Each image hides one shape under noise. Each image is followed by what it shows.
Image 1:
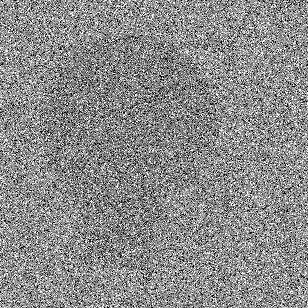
light bulb
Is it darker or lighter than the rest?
darker
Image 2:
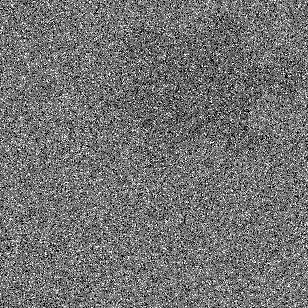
turtle
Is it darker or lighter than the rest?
darker
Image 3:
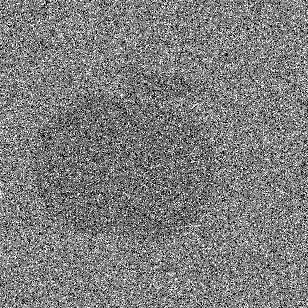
apple
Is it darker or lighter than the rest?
darker
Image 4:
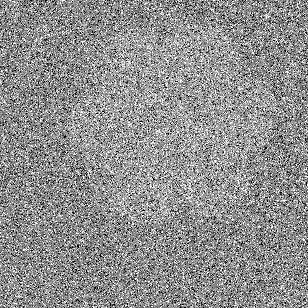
flower
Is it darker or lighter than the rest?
lighter
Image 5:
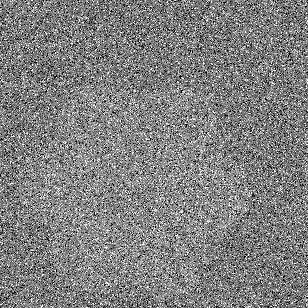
flower
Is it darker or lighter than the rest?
lighter
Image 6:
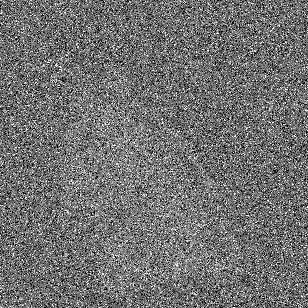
chess knight
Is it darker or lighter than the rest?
lighter
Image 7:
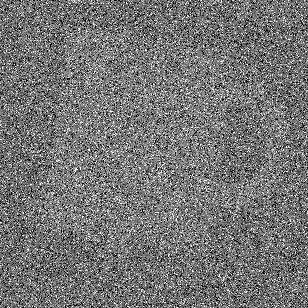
cup
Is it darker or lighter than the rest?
lighter
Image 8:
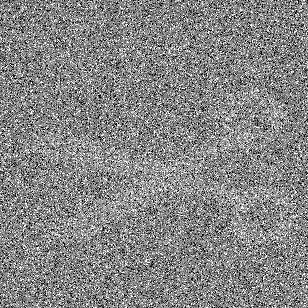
pair of scissors
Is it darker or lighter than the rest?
lighter
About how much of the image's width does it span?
nearly all
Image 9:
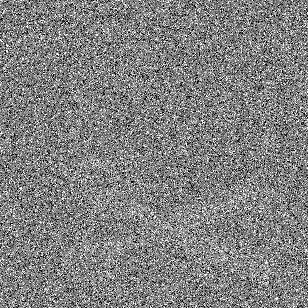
pair of scissors
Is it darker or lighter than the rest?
lighter
